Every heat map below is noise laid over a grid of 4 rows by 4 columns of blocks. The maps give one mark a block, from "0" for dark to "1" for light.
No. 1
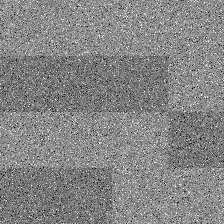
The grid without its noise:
1111
0001
1110
0011
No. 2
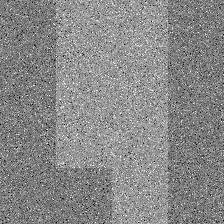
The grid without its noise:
0110
0110
0110
0010
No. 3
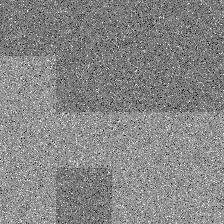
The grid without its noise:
0000
1000
1111
1011
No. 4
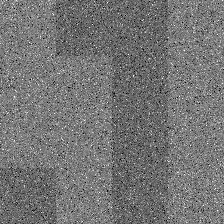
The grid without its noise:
1001
1101
1101
0101
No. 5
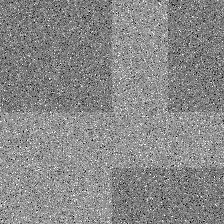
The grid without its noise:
0010
0010
1111
1100
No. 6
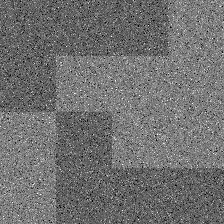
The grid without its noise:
0001
0111
1011
1000
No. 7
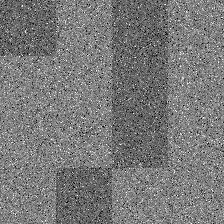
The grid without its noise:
0101
1101
1101
1011
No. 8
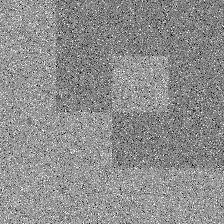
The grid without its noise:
1000
1010
1100
1111
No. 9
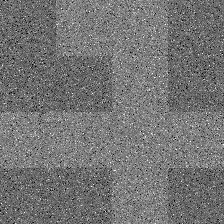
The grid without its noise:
0110
0010
1111
0010
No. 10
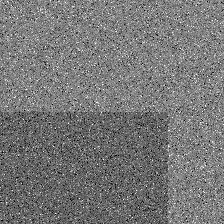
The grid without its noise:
1111
1111
0001
0001
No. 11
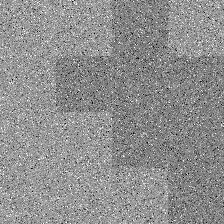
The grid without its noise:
1101
1000
1100
1110
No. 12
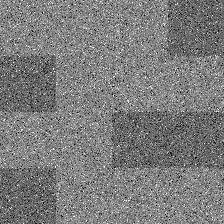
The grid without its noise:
1110
0111
1100
0111
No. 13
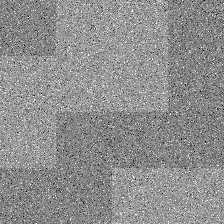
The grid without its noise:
0110
1110
1000
0011
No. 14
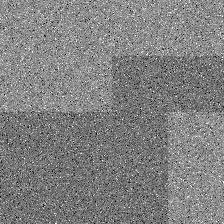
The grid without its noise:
1111
1100
0001
0001
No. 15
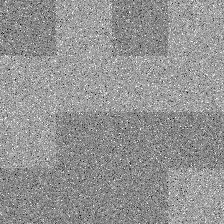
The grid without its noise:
0101
1111
1000
0001
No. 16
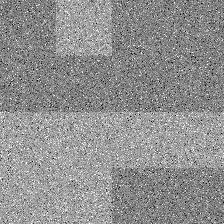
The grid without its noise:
0100
0000
1111
1100
